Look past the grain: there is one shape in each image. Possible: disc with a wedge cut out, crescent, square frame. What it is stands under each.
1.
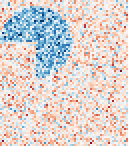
disc with a wedge cut out
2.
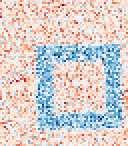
square frame
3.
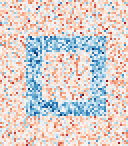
square frame
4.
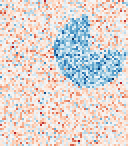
disc with a wedge cut out
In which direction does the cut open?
up and right
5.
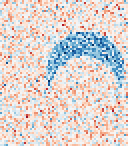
crescent
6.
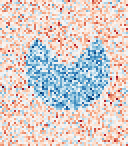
disc with a wedge cut out
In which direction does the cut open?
up
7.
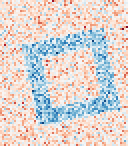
square frame
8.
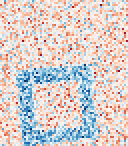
square frame
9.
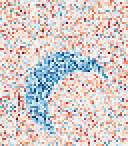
crescent
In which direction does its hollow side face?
down and right
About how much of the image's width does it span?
two thirds
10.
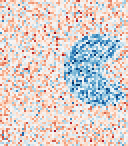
disc with a wedge cut out
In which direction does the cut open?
right
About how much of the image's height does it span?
half
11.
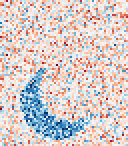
crescent
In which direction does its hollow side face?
up and right
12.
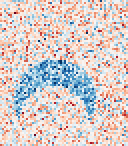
crescent
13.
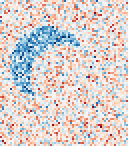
crescent
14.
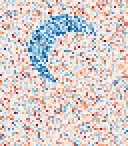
crescent
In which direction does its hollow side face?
down and right
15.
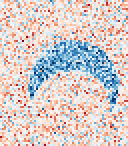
crescent
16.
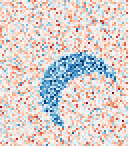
crescent
